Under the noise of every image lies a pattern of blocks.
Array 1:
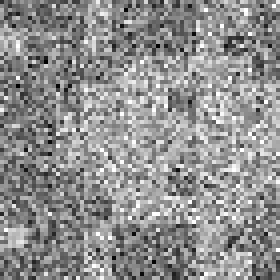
top and bottom mirror each other
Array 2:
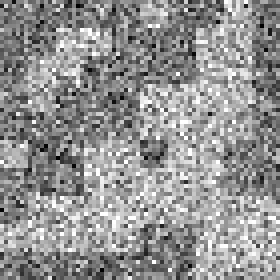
mirrored about the diagonal from the top left
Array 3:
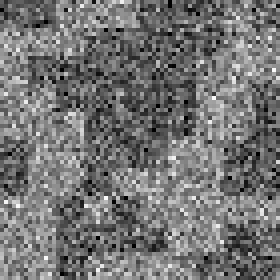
no symmetry
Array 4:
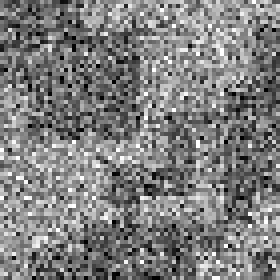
mirrored about the diagonal from the top left
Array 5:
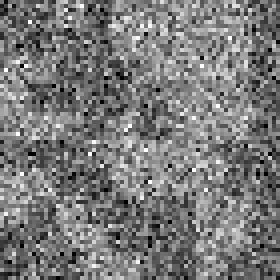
no symmetry
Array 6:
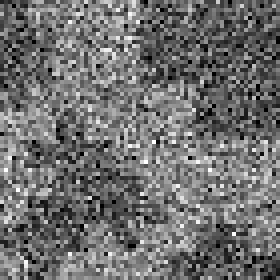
mirrored about the diagonal from the bottom left
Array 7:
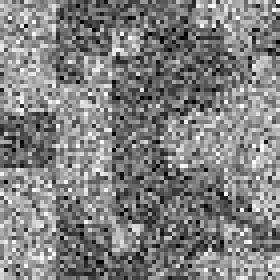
top and bottom mirror each other
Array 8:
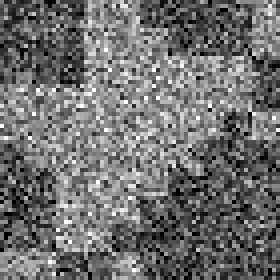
mirrored about the diagonal from the top left
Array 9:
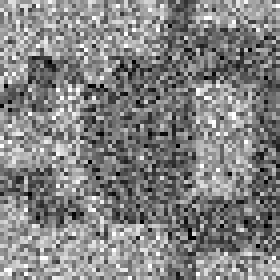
top and bottom mirror each other
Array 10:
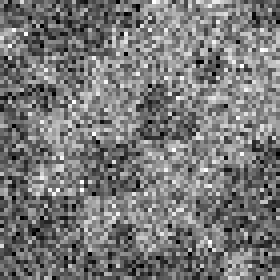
mirrored about the diagonal from the bottom left
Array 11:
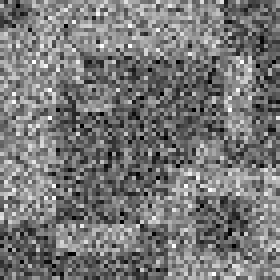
mirrored about the diagonal from the top left
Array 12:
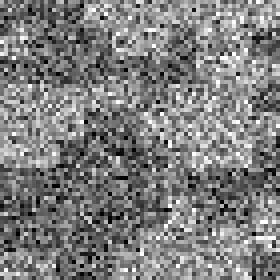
no symmetry
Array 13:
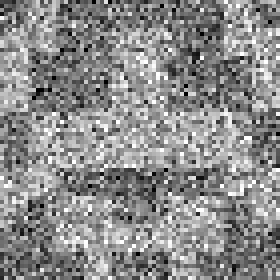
left and right mirror each other
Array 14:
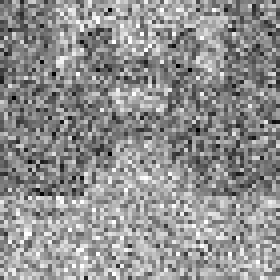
left and right mirror each other
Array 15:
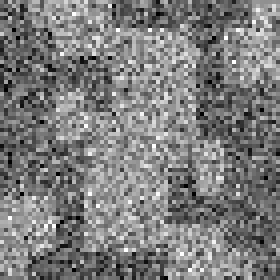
the same after a half turn
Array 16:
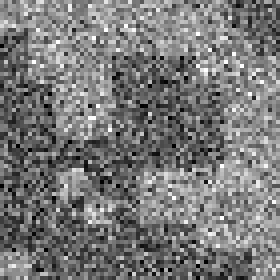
mirrored about the diagonal from the bottom left
